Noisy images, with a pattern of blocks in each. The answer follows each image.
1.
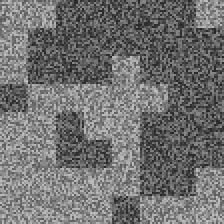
mirrored about the diagonal from the bottom left
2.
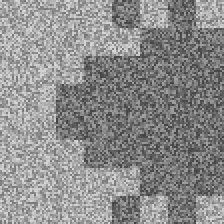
top and bottom mirror each other
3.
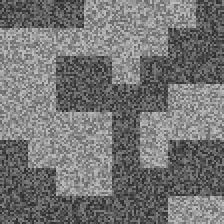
no symmetry
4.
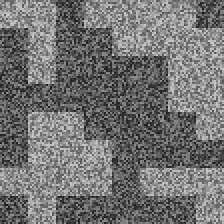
mirrored about the diagonal from the bottom left
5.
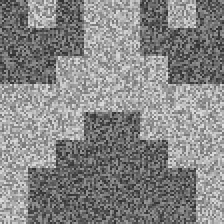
left and right mirror each other
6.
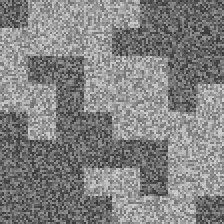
mirrored about the diagonal from the bottom left
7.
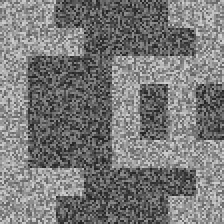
top and bottom mirror each other
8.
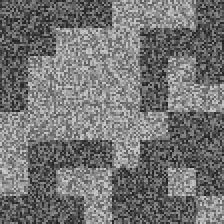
mirrored about the diagonal from the top left
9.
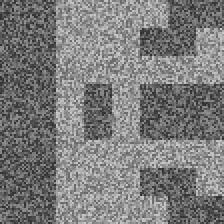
top and bottom mirror each other
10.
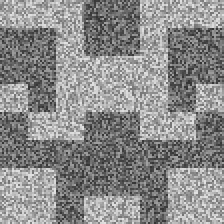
left and right mirror each other
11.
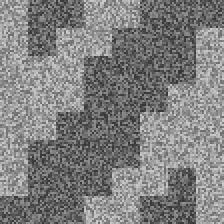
the same after a half turn
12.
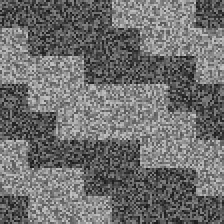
the same after a half turn
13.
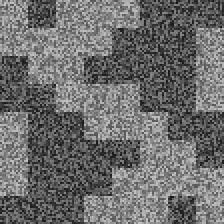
the same after a half turn
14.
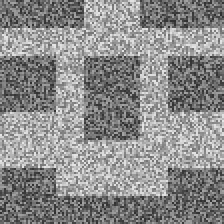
left and right mirror each other
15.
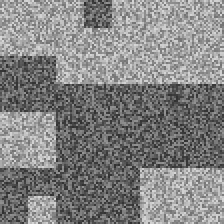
no symmetry
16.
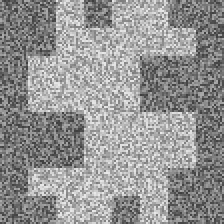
the same after a half turn
